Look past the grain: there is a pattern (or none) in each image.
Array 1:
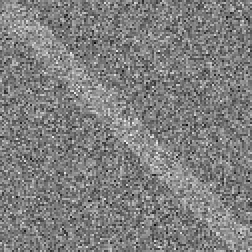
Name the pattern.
a diagonal band
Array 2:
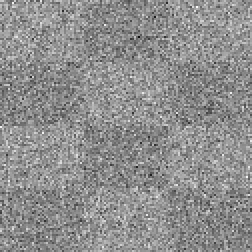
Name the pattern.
a checkerboard
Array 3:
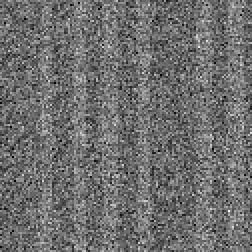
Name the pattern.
bands of columns
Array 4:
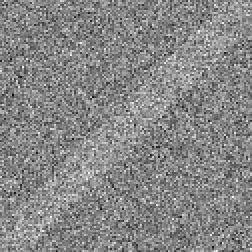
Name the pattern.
a diagonal band
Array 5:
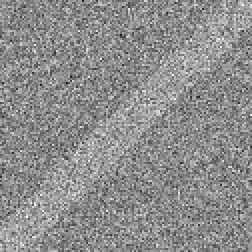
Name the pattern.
a diagonal band
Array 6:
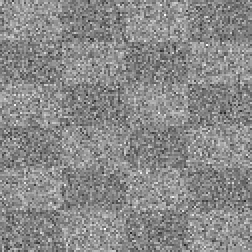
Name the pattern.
a checkerboard
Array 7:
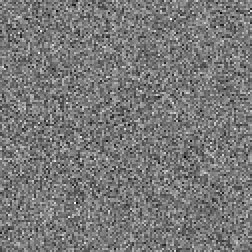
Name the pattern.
only noise
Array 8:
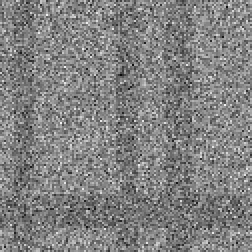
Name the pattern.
bands of rows crossing bands of columns
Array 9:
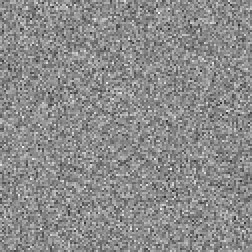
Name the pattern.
only noise
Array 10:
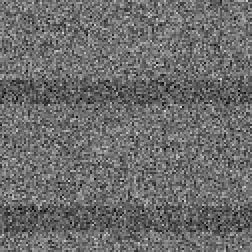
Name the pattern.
bands of rows
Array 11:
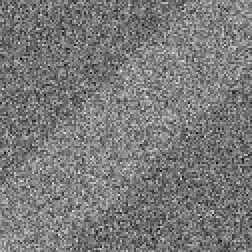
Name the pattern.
a diagonal band
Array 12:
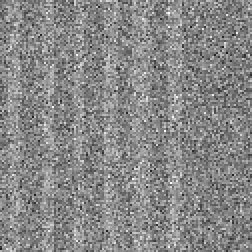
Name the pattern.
bands of columns
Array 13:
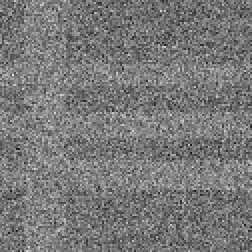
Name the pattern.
bands of rows crossing bands of columns
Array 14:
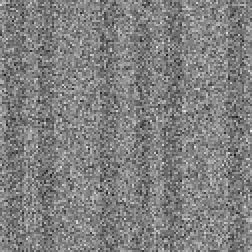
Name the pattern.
bands of columns
